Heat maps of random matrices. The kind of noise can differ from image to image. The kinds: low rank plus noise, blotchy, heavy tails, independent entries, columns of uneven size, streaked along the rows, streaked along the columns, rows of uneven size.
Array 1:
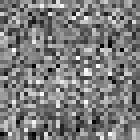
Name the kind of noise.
low rank plus noise
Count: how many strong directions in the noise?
three or four
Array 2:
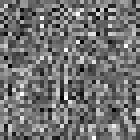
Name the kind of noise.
low rank plus noise
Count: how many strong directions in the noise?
one
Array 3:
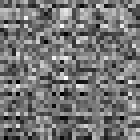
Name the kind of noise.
low rank plus noise
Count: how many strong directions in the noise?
one
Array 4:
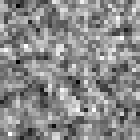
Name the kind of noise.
blotchy
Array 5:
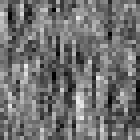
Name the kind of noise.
streaked along the columns
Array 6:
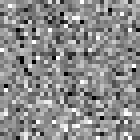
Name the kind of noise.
heavy tails
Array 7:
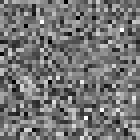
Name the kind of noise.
independent entries
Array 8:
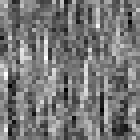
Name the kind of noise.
streaked along the columns
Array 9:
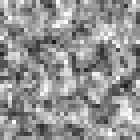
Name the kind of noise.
blotchy
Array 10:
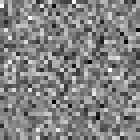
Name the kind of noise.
independent entries
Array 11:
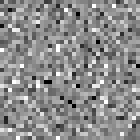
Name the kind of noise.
heavy tails
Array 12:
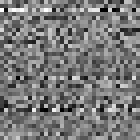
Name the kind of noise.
rows of uneven size
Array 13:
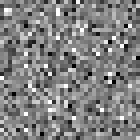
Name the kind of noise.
heavy tails
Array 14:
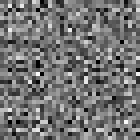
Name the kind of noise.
low rank plus noise
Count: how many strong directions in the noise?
one
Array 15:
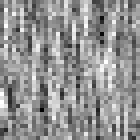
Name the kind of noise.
streaked along the columns
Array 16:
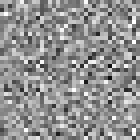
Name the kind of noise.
low rank plus noise
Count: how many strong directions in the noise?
one
